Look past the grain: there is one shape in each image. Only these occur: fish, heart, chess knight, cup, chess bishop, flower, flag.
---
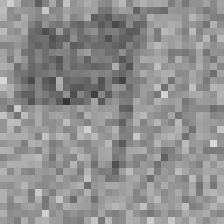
flag
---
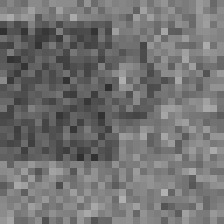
cup
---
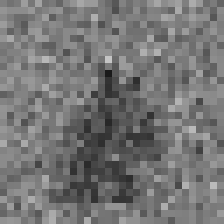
chess knight
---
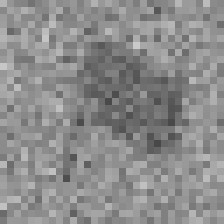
flag
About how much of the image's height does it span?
two thirds
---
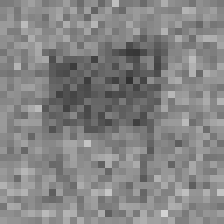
flag
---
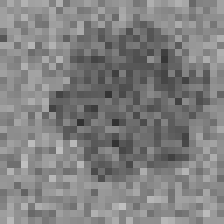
flower
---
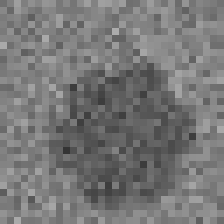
flower
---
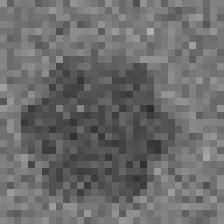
flower
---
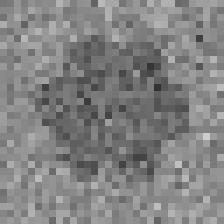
flower
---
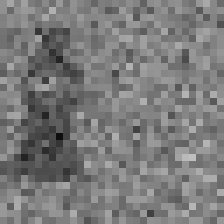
chess bishop
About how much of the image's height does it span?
two thirds
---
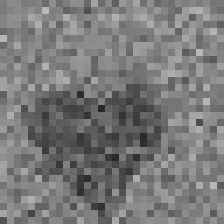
heart
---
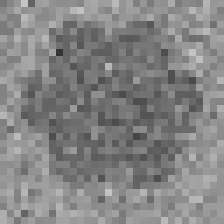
flower
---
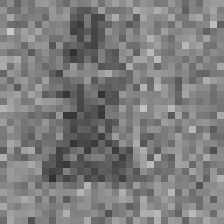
chess bishop
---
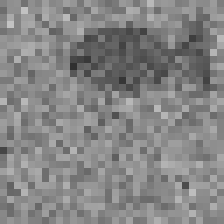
fish
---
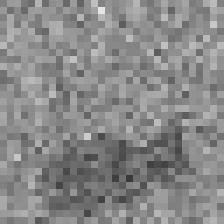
fish
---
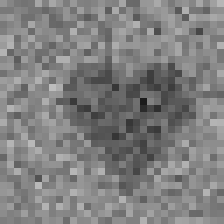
heart
